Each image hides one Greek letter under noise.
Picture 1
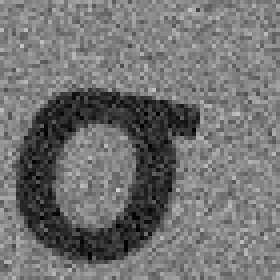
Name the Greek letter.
sigma
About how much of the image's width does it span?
two thirds
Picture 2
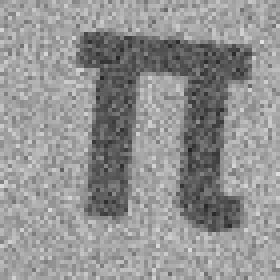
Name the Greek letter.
pi
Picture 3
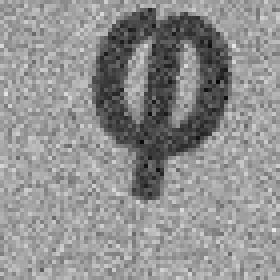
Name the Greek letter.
phi
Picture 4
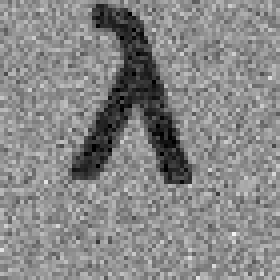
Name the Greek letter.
lambda
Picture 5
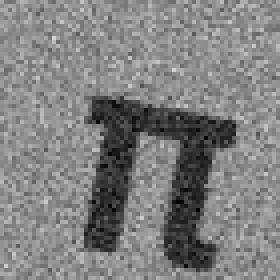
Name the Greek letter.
pi
